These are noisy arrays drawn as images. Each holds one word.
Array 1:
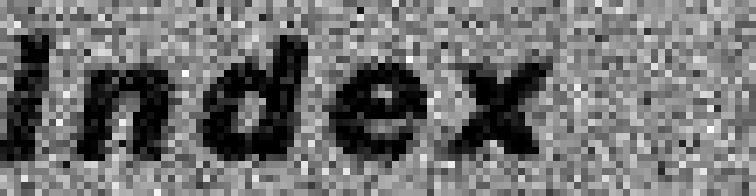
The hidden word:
index
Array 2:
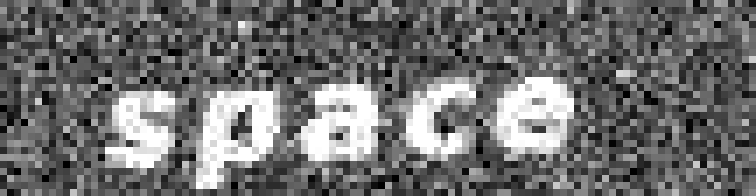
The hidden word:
space
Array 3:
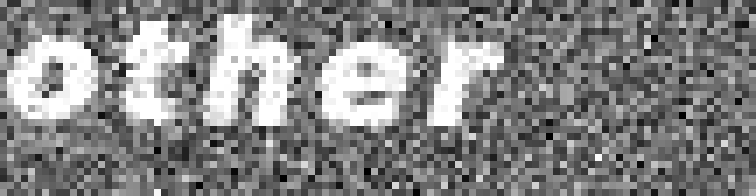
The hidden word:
other
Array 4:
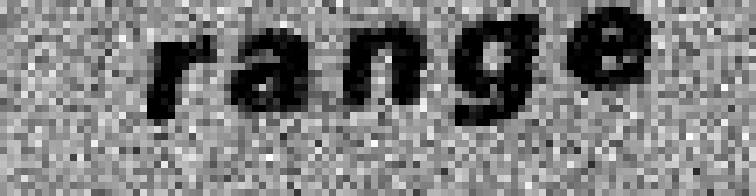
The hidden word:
range
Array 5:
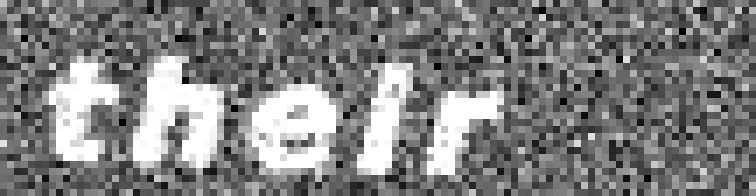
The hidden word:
their
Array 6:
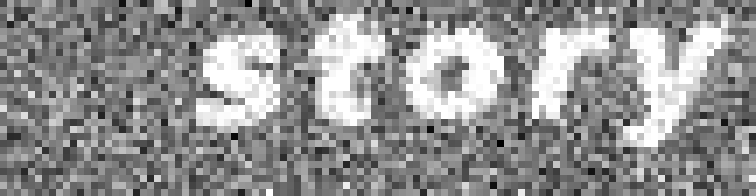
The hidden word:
story
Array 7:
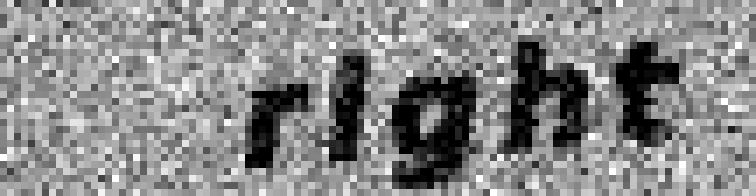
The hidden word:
right
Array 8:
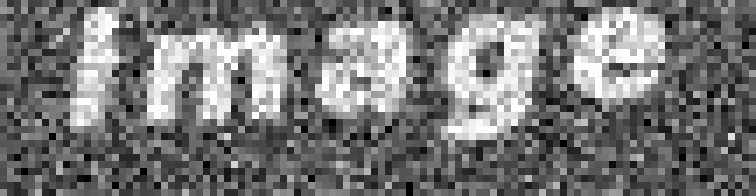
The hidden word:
image
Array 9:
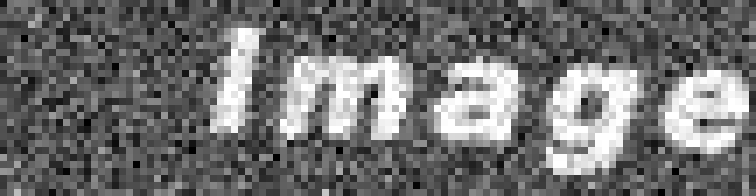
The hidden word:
image
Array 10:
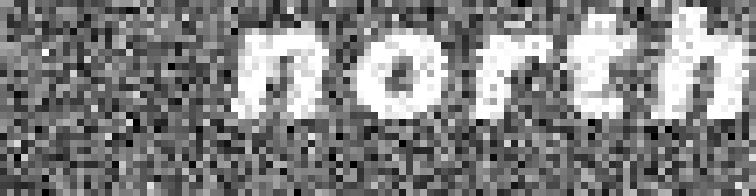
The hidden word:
north
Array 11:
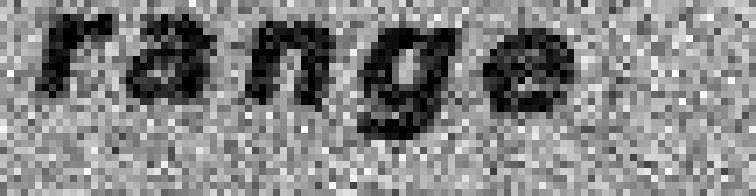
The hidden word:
range
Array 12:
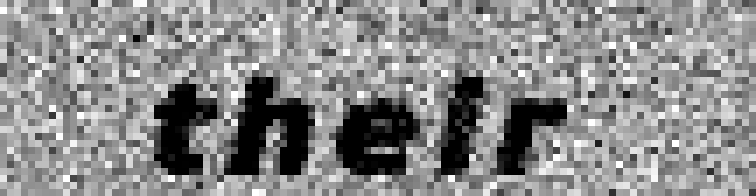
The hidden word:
their
